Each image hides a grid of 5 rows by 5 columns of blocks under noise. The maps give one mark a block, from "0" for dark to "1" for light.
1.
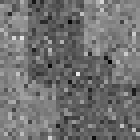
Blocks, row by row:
1 0 0 1 1
1 0 0 1 1
1 0 0 0 1
1 1 0 0 0
1 1 0 0 0
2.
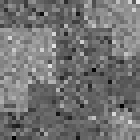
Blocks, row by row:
0 0 0 1 1
1 1 0 0 1
1 1 0 0 0
1 0 0 0 0
0 0 0 0 1
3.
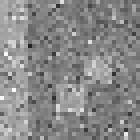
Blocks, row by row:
1 0 0 0 0
1 0 0 0 0
1 0 0 1 0
1 0 1 0 0
1 0 0 0 0
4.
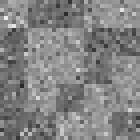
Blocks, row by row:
1 0 0 1 1
0 1 1 0 0
0 1 1 0 1
0 1 0 1 1
0 0 1 1 0
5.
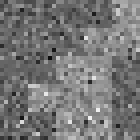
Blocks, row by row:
0 0 0 0 1
0 0 0 1 1
0 0 1 1 0
0 1 1 1 0
0 0 1 1 0
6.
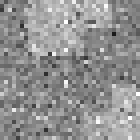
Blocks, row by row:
0 1 1 1 0
0 1 1 0 0
0 0 0 0 0
0 0 0 0 1
0 0 0 1 1
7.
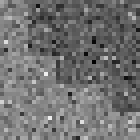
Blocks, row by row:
1 0 0 0 0
1 0 0 0 0
1 1 0 0 0
1 1 1 1 0
1 1 1 1 1
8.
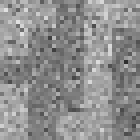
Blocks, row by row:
1 1 0 1 1
1 0 0 1 0
0 0 0 1 0
1 0 0 1 0
1 0 1 1 0
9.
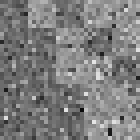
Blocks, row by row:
0 1 0 1 1
0 0 1 0 1
0 0 1 1 0
0 0 0 1 1
0 0 0 1 1
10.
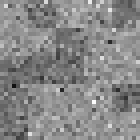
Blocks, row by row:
1 0 1 1 0
1 1 0 1 1
0 0 0 1 1
0 1 1 1 0
0 1 1 1 1
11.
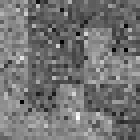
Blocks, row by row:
1 0 0 0 0
1 0 0 1 0
1 0 0 1 1
1 0 1 0 0
1 1 1 1 0
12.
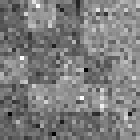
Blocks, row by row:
0 1 0 1 1
0 0 0 1 1
1 0 1 0 1
0 1 1 1 1
0 0 0 0 1
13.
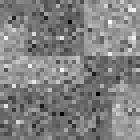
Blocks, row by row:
0 0 0 1 1
1 0 0 1 1
1 1 1 0 0
0 0 0 0 1
0 0 0 0 1
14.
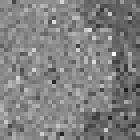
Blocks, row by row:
1 1 1 0 0
1 1 1 1 0
1 1 1 1 0
1 1 1 1 0
1 1 1 0 0
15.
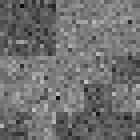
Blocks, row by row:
0 0 1 1 1
0 0 1 1 1
1 1 1 1 0
1 1 1 0 1
0 1 0 0 0
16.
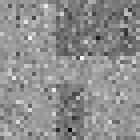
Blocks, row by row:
1 1 0 0 0
1 1 0 0 0
1 1 1 1 1
1 1 0 1 1
1 1 0 1 1
